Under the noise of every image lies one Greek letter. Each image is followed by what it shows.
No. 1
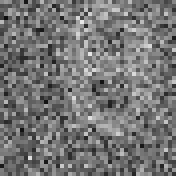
theta
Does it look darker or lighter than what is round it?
lighter
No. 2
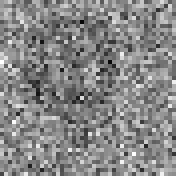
phi
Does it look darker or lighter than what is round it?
darker
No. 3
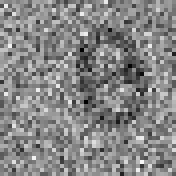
theta
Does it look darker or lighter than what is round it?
darker
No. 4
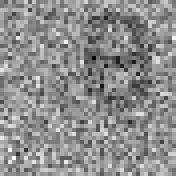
theta
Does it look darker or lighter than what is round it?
darker
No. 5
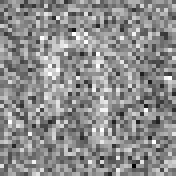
eta
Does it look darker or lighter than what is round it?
lighter
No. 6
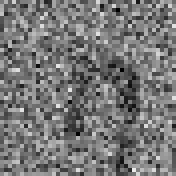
eta
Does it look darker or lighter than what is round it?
darker
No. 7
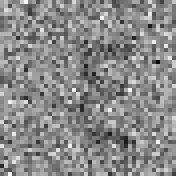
xi
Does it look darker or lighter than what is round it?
darker
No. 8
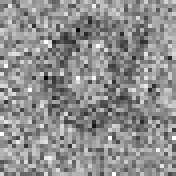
alpha
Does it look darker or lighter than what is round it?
darker
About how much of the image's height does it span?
two thirds
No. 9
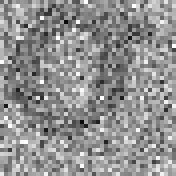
sigma
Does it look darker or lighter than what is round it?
darker
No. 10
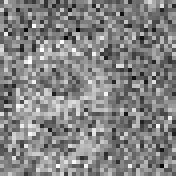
theta
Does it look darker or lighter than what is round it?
lighter
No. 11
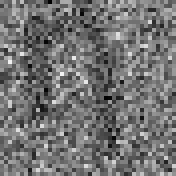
eta
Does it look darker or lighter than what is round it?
darker
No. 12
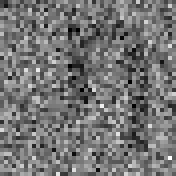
eta
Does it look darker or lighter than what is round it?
darker
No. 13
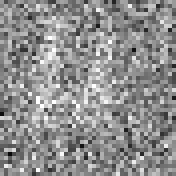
mu
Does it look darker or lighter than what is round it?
lighter
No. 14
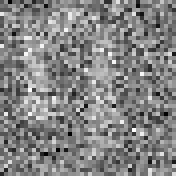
eta
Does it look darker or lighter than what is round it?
lighter
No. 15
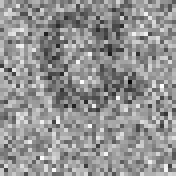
alpha
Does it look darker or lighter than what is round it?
darker
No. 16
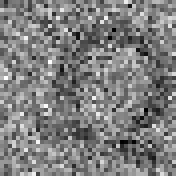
omega
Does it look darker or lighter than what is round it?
darker
